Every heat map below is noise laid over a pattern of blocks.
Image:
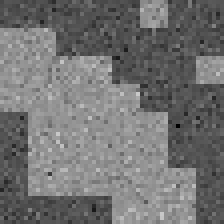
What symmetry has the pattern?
mirrored about the diagonal from the bottom left
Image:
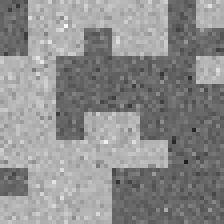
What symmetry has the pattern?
no symmetry
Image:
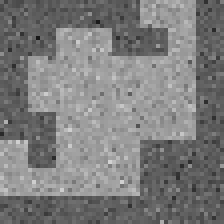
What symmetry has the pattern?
mirrored about the diagonal from the top left
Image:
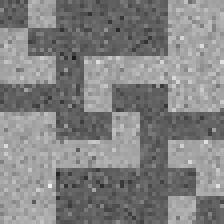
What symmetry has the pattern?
the same after a half turn
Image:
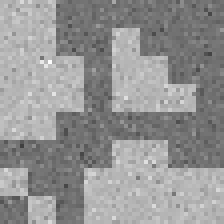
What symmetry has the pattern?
mirrored about the diagonal from the bottom left
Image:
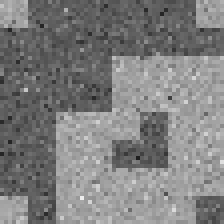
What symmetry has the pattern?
mirrored about the diagonal from the top left
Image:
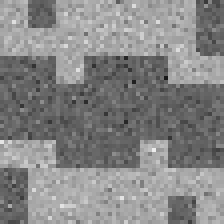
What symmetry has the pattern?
the same after a half turn
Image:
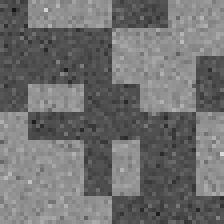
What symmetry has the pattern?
mirrored about the diagonal from the bottom left
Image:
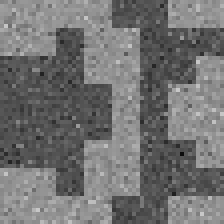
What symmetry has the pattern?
top and bottom mirror each other
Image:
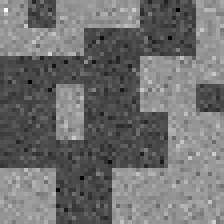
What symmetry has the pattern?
no symmetry
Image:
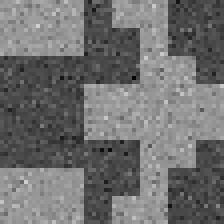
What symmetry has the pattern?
top and bottom mirror each other
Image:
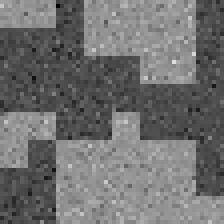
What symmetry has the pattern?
no symmetry
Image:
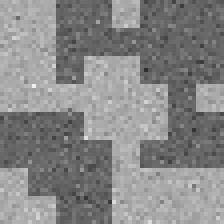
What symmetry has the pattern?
mirrored about the diagonal from the bottom left
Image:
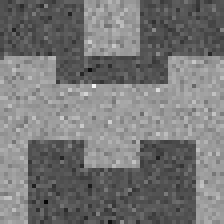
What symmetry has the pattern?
left and right mirror each other
